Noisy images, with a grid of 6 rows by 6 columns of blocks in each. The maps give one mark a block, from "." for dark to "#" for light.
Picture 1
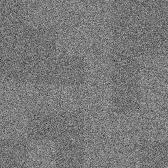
. # # # . .
. . # # . .
. . . # . #
# # # # . #
# . . # # #
. # . # # .
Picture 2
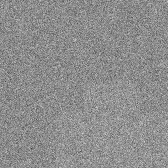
. . . . . .
. . . . . .
. . . . . .
. . . # # .
. . # # # #
. . # # # #
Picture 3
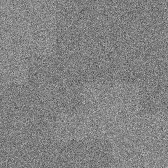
# # . . . .
# # . . . .
# . . . . .
. . . # # .
. . # # # #
. . . . # #
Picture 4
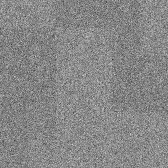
# # . . . #
. . # # . #
. . # # . .
. . # # . .
. . # # # #
. # # # # #
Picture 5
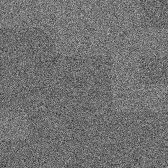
# # # # # .
. . # # # #
. . . . # .
. . . . # #
# . . . . .
. . . . . .
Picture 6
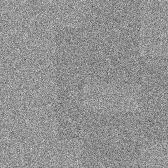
# # # . . #
# # . . . #
# # . . . .
# # . # # .
# # . . . .
# # # . . #
